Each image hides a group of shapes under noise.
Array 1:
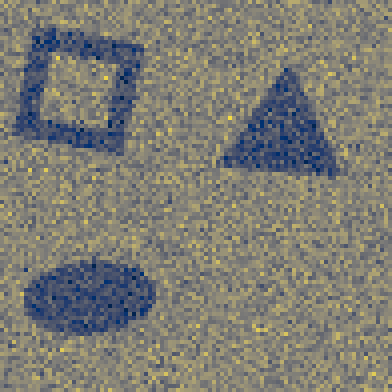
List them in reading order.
top left: dark square frame; top right: dark triangle; bottom left: dark ellipse
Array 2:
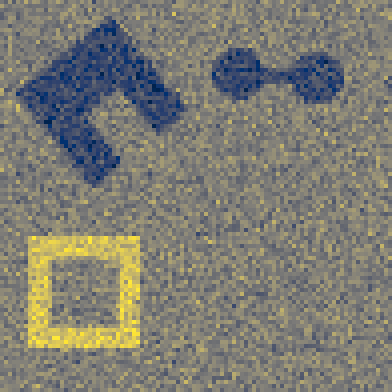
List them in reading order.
top left: dark square with a notch; top right: dark dumbbell; bottom left: light square frame
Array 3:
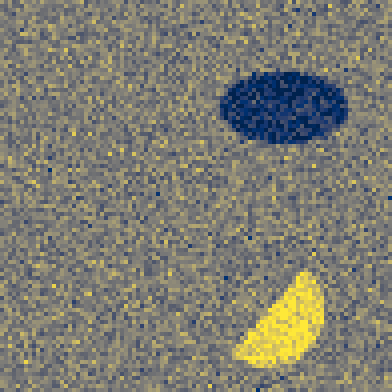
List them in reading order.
top right: dark ellipse; bottom right: light half disc
